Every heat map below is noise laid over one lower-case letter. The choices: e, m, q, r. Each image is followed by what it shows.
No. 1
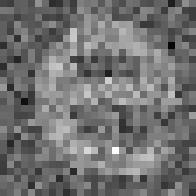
e
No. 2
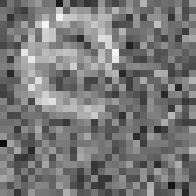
e
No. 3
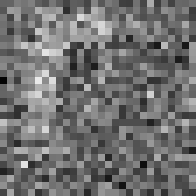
r
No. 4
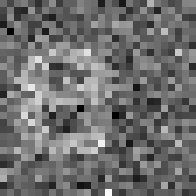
e
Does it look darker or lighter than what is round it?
lighter
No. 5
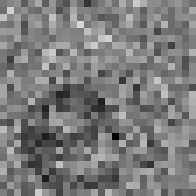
e
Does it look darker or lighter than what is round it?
darker
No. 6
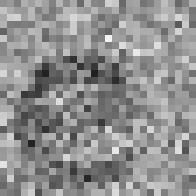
e
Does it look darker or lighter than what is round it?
darker
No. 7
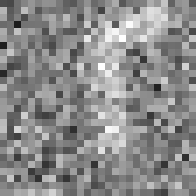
r
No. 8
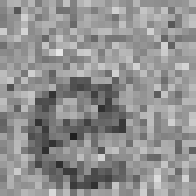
e
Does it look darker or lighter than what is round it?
darker
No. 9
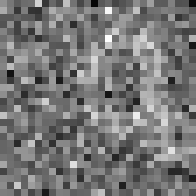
q
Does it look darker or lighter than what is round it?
lighter
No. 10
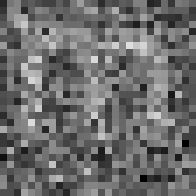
m
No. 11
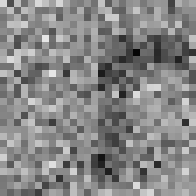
r
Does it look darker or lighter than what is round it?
darker
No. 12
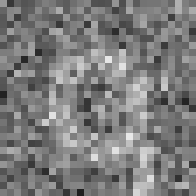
q
